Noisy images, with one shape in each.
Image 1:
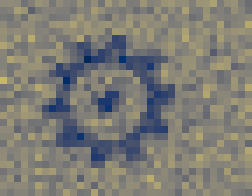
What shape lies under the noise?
gear
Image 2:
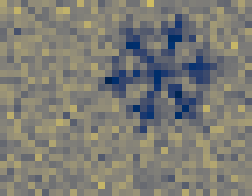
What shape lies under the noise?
snowflake
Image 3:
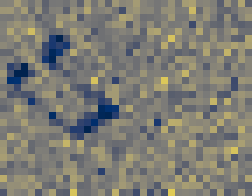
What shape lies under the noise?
pair of musical notes
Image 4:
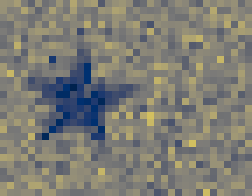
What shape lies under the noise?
star
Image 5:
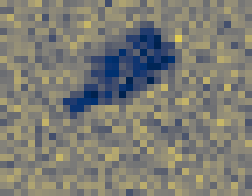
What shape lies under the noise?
bottle
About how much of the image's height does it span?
half
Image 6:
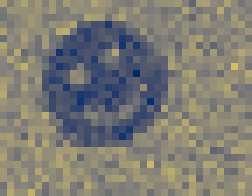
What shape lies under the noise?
smiling face
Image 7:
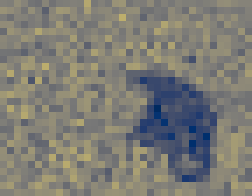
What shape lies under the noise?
teapot
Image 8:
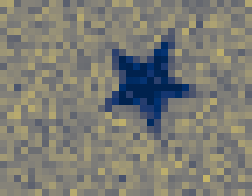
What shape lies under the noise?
star
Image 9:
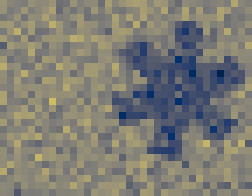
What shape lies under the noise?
asterisk
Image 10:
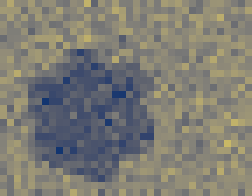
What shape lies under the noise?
flower
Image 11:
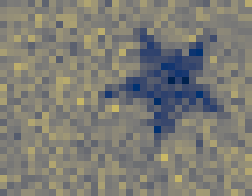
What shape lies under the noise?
star
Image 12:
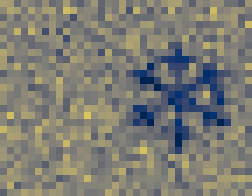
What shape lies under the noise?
snowflake
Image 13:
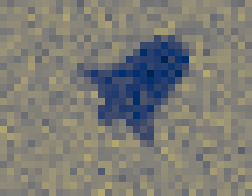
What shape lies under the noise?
bell
